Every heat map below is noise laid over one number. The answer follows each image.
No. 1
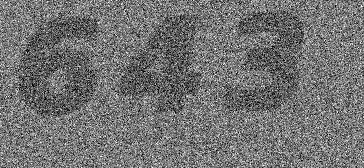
643
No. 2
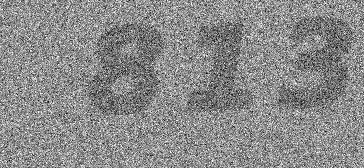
813
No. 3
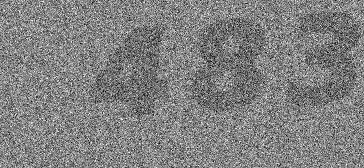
483
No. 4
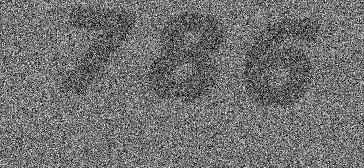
786
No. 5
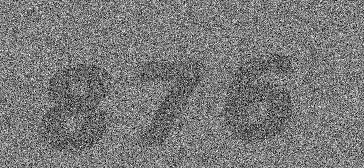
876
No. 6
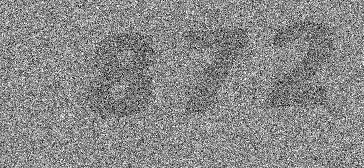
872
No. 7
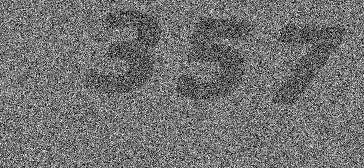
357
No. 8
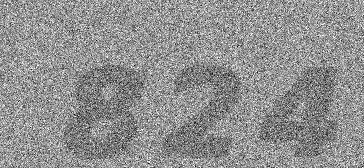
824
